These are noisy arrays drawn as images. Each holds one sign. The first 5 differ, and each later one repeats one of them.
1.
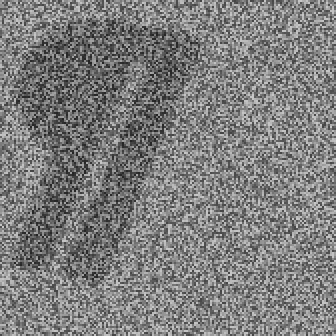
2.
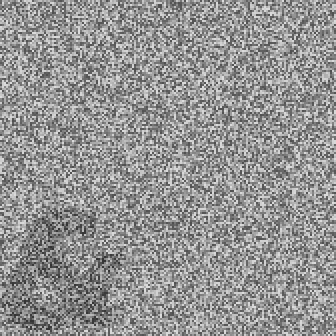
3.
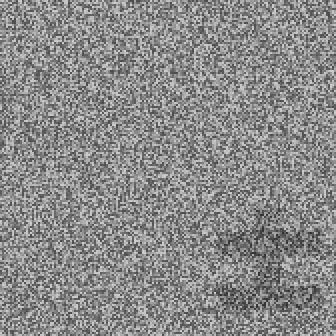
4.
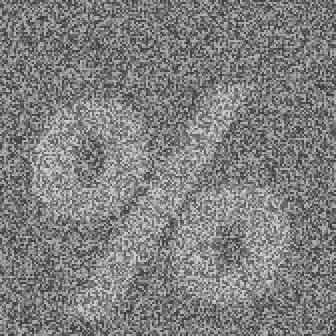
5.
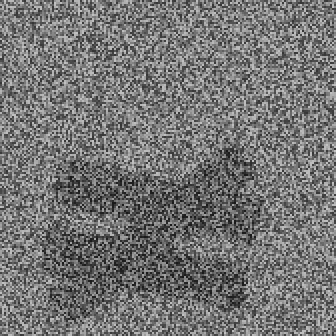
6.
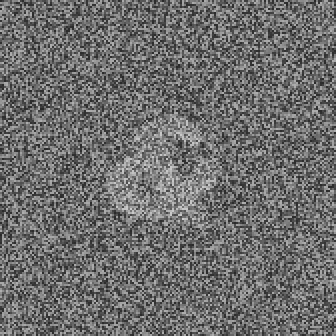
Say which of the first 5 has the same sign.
2
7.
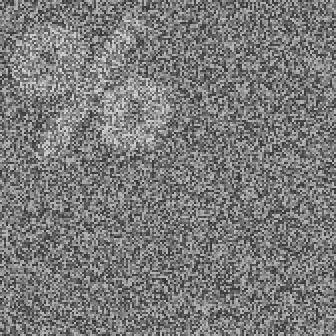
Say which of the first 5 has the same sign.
4
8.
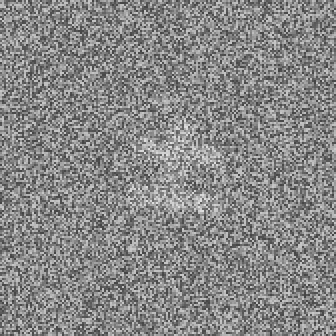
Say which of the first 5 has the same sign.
3
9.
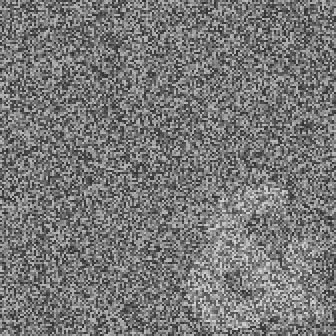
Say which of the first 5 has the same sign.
2
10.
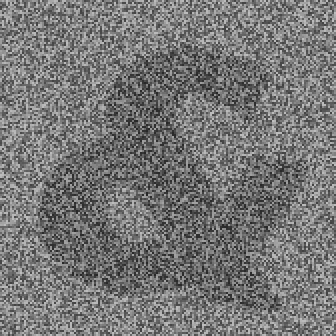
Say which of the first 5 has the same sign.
2
